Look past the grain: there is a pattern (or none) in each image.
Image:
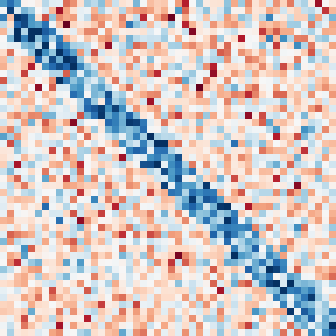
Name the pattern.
a diagonal band
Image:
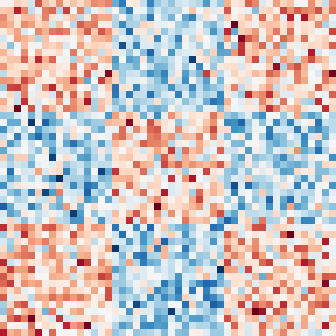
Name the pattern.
a checkerboard
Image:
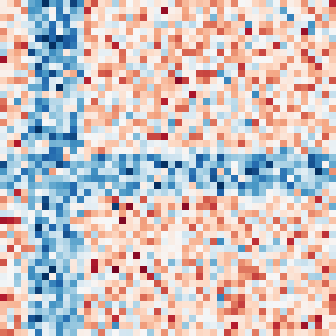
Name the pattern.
bands of rows crossing bands of columns
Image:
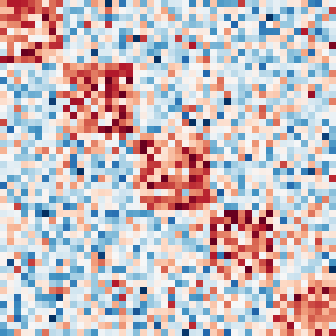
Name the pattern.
blocks along the diagonal
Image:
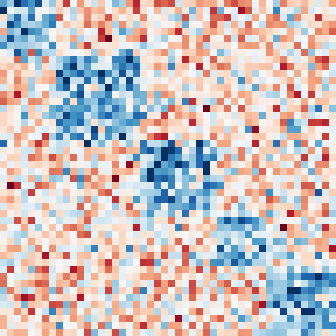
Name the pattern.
blocks along the diagonal
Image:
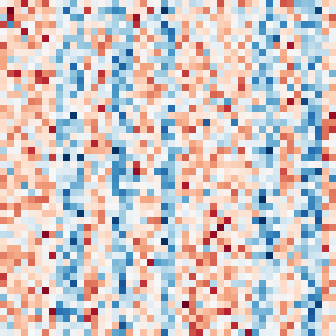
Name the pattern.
bands of columns
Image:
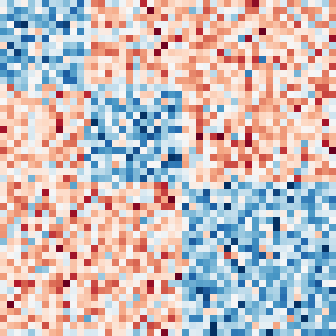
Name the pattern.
blocks along the diagonal
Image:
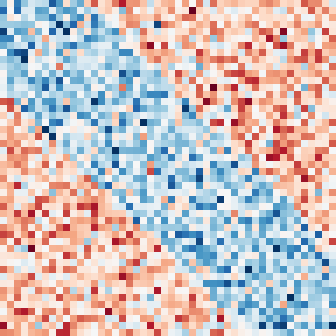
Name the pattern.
a diagonal band
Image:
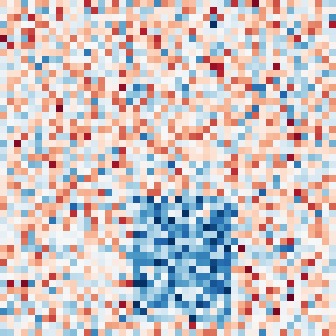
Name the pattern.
one block
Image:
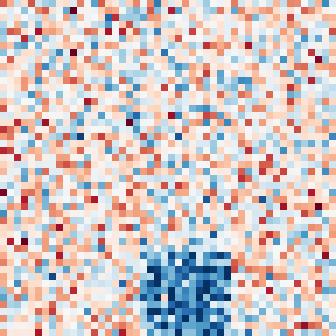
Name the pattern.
one block
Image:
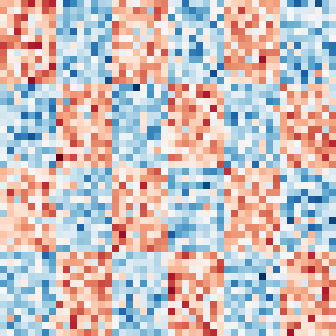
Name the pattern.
a checkerboard
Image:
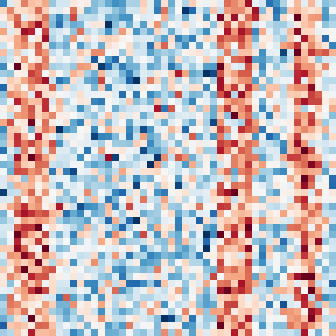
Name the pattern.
bands of columns
